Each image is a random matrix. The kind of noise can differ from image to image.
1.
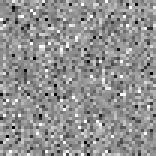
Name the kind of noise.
heavy tails
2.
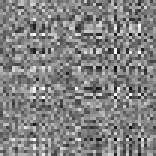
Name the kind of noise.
low rank plus noise
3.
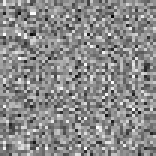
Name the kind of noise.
low rank plus noise
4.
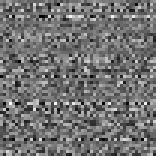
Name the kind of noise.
rows of uneven size
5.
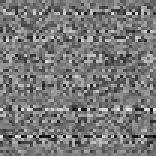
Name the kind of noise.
rows of uneven size
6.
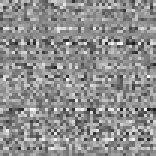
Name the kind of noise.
rows of uneven size
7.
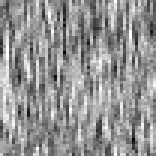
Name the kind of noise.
streaked along the columns
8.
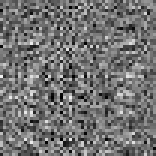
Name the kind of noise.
low rank plus noise
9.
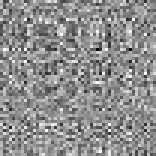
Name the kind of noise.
low rank plus noise
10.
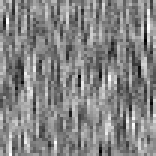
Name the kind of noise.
streaked along the columns
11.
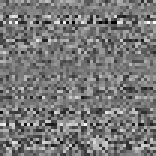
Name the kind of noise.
rows of uneven size
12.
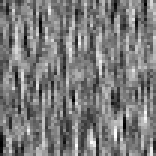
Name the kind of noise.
streaked along the columns
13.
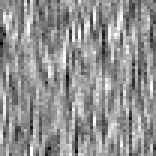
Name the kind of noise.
streaked along the columns
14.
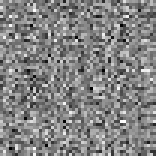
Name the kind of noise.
low rank plus noise
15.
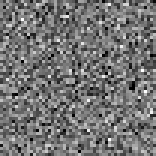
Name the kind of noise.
independent entries
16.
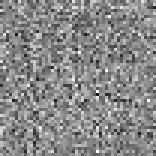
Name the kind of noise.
low rank plus noise
